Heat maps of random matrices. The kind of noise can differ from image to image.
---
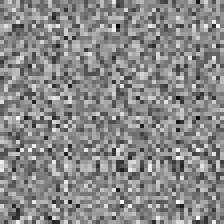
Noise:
low rank plus noise
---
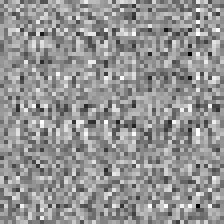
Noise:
low rank plus noise
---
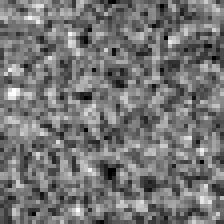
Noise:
blotchy
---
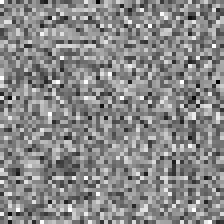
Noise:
low rank plus noise
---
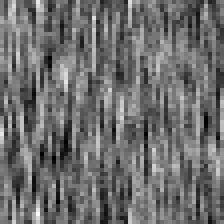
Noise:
streaked along the columns
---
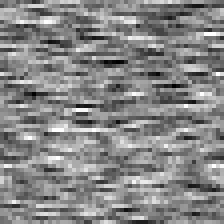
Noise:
streaked along the rows
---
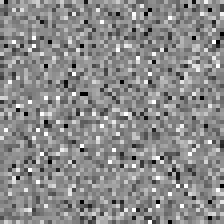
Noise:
heavy tails
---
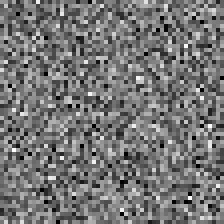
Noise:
independent entries
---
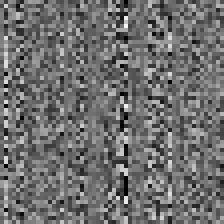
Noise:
columns of uneven size
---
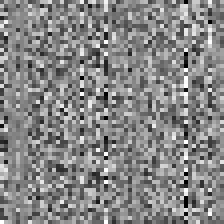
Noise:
columns of uneven size
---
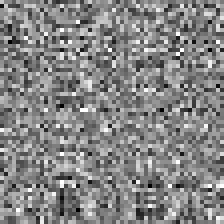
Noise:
low rank plus noise
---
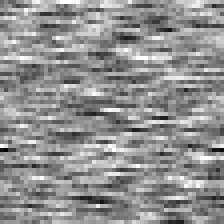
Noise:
streaked along the rows
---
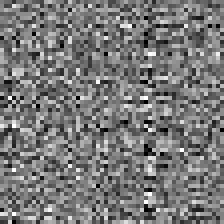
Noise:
low rank plus noise
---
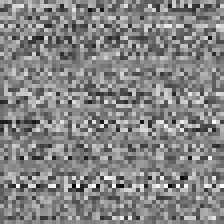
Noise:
rows of uneven size
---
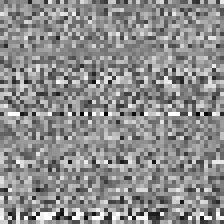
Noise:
rows of uneven size
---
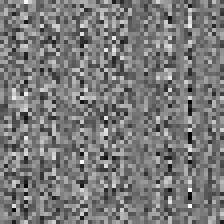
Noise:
columns of uneven size
